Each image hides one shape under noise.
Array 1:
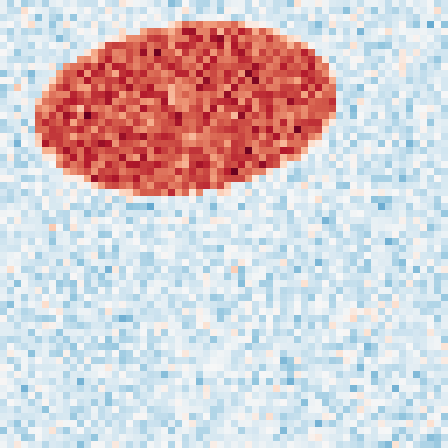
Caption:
red ellipse
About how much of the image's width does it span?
two thirds
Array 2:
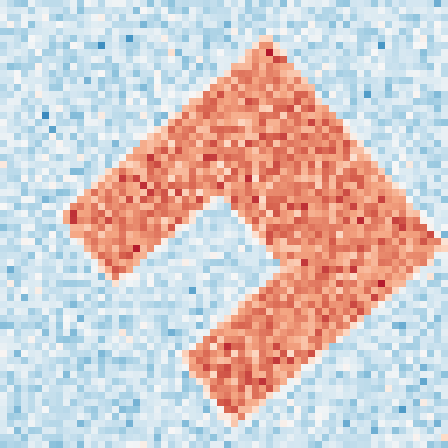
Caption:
red square with a notch
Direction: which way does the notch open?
down and left
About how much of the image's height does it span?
nearly all
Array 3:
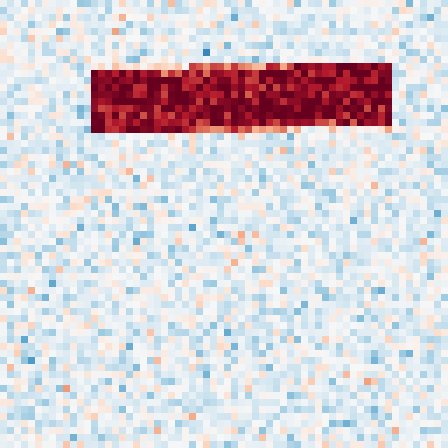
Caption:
red bar
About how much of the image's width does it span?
two thirds
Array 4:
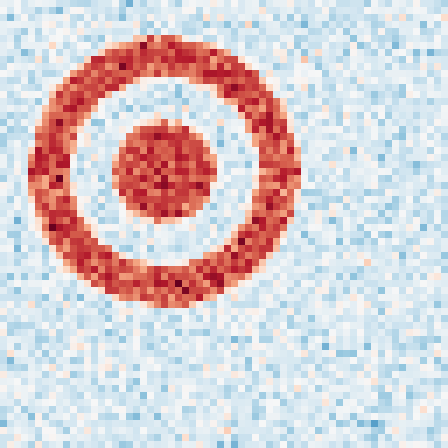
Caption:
red bullseye
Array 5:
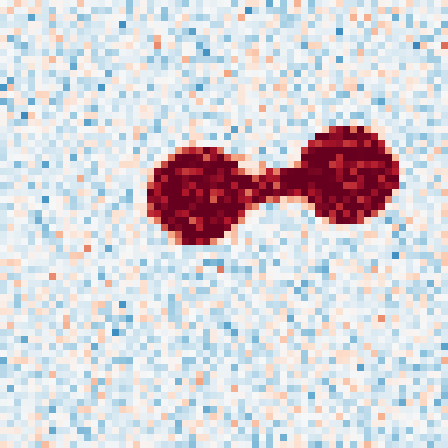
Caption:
red dumbbell
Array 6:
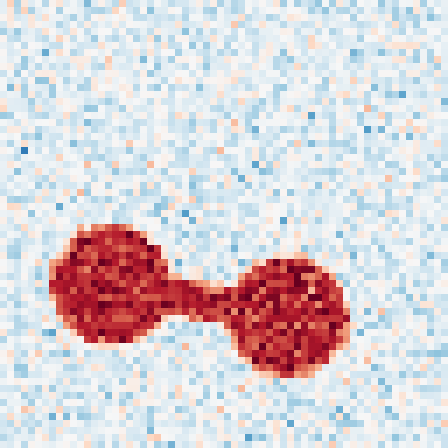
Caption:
red dumbbell
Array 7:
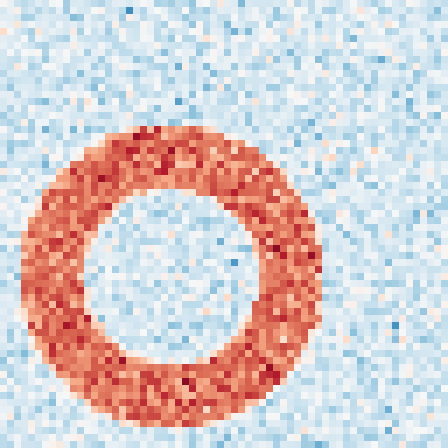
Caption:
red ring
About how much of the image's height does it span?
two thirds
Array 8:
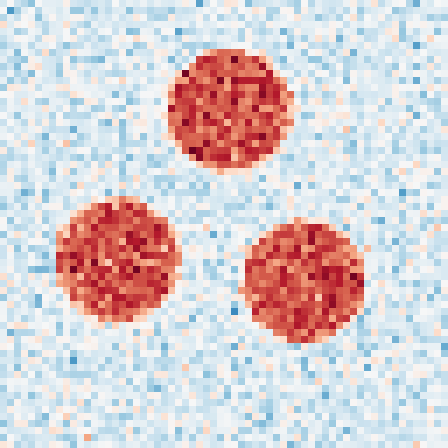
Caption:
red three dots
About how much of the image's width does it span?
two thirds
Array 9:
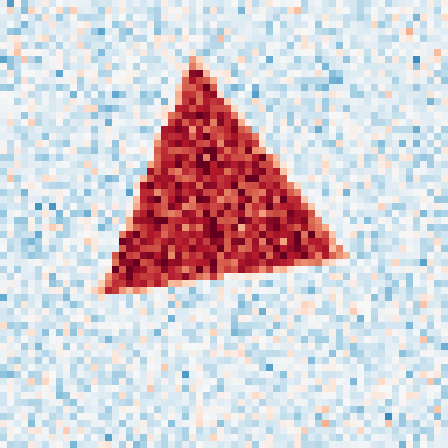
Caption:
red triangle
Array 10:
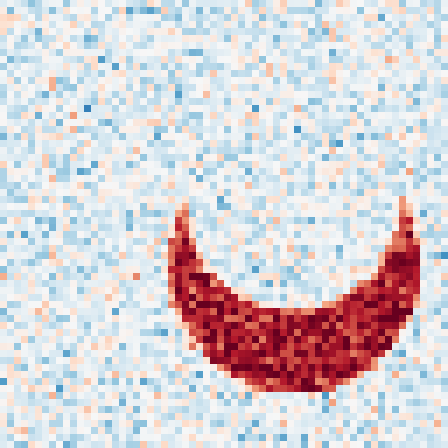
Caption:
red crescent
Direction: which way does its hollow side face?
up
